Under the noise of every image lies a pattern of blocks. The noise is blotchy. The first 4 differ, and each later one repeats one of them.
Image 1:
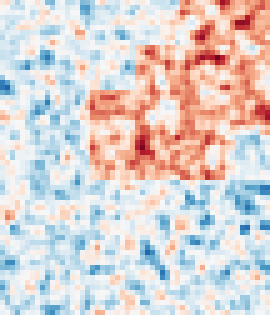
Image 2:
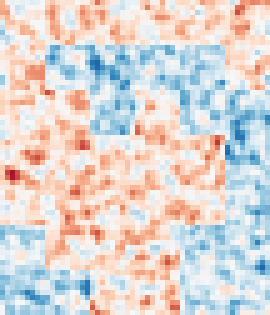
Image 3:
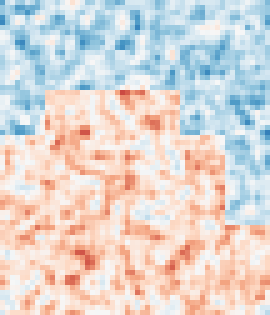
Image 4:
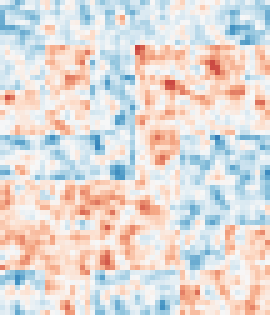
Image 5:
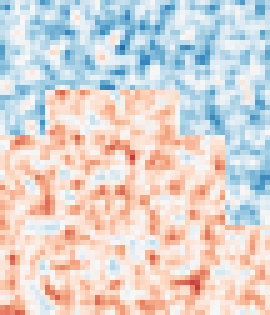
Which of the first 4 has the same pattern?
3
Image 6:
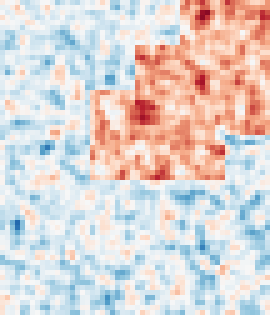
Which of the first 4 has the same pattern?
1
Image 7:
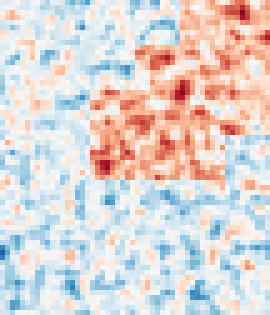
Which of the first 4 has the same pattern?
1
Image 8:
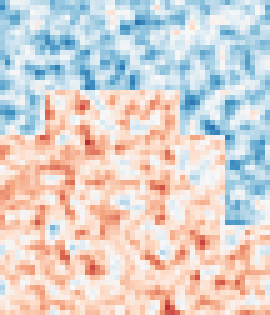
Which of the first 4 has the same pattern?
3
